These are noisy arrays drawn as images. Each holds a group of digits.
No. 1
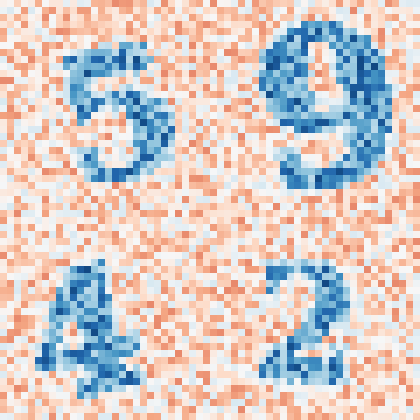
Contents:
top left: 5; top right: 9; bottom left: 4; bottom right: 2
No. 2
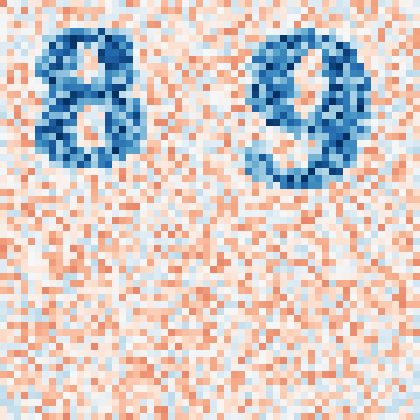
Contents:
top left: 8; top right: 9
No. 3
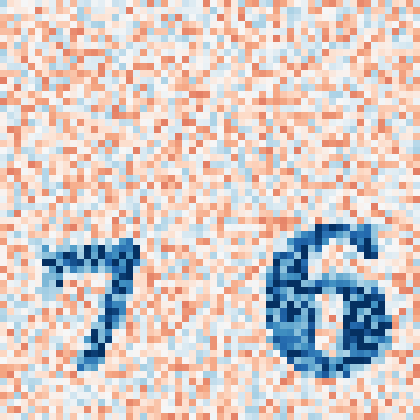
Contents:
bottom left: 7; bottom right: 6
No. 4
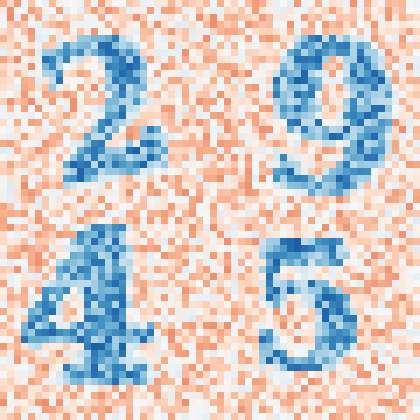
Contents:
top left: 2; top right: 9; bottom left: 4; bottom right: 5
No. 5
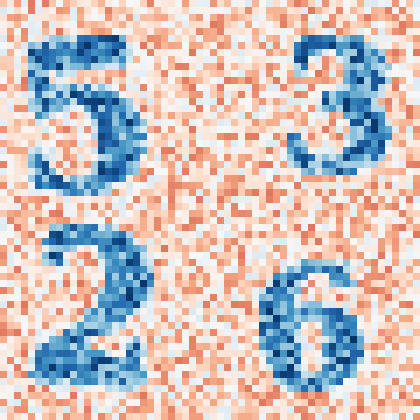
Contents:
top left: 5; top right: 3; bottom left: 2; bottom right: 6
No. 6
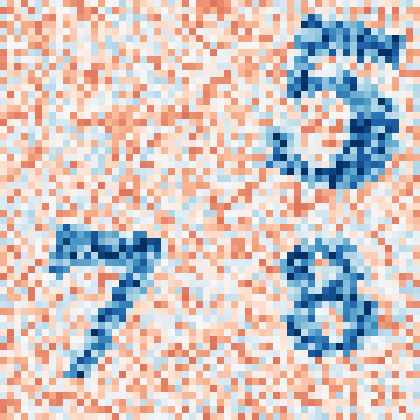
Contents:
top right: 5; bottom left: 7; bottom right: 8
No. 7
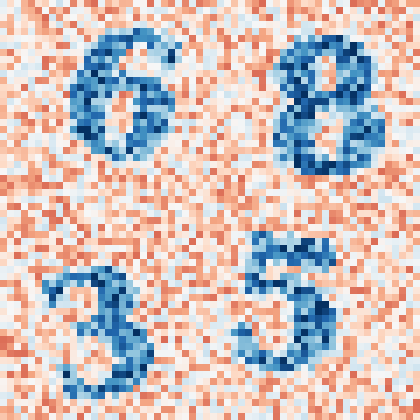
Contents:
top left: 6; top right: 8; bottom left: 3; bottom right: 5
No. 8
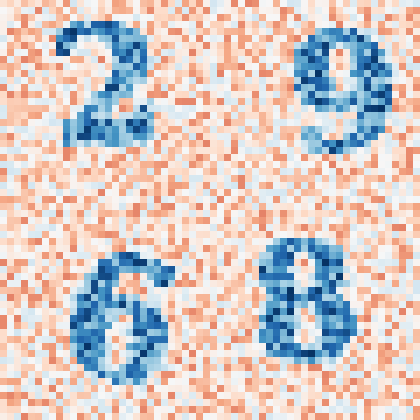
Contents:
top left: 2; top right: 9; bottom left: 6; bottom right: 8
